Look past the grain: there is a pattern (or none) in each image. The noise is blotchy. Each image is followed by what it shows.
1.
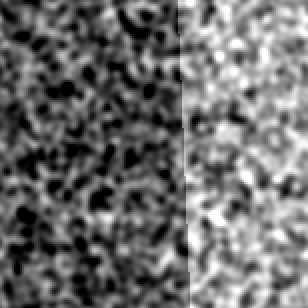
a sharp edge
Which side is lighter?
right
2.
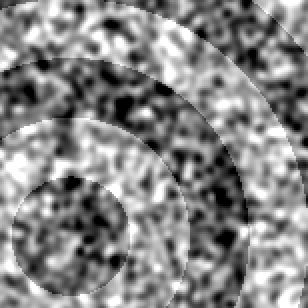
rings round one point
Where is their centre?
bottom left
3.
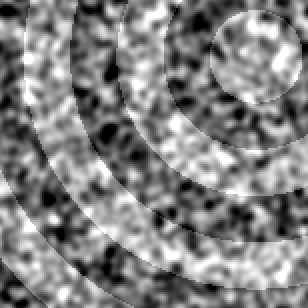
rings round one point
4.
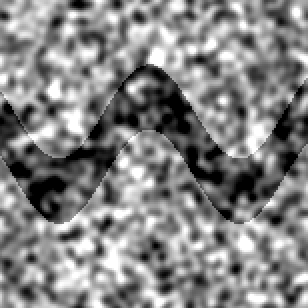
a wavy band
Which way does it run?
left to right
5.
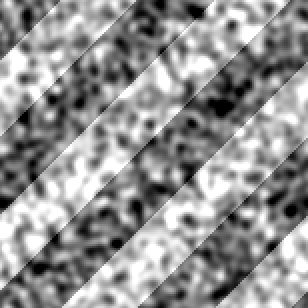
diagonal stripes
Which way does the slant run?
bottom left to top right
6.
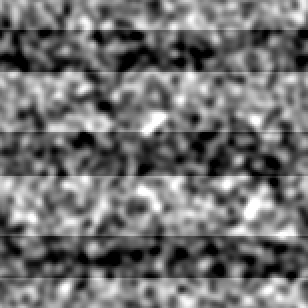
horizontal stripes
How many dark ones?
3
